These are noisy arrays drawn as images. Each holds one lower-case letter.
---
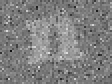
n
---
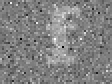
f
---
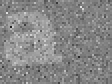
a
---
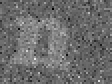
n
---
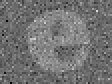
e
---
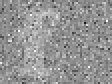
f
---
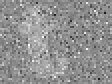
t
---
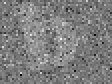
b
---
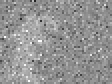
f
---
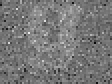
g
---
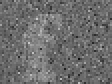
f
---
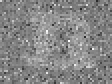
n
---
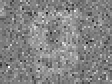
g
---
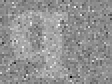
q
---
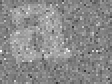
a
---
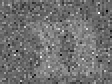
n
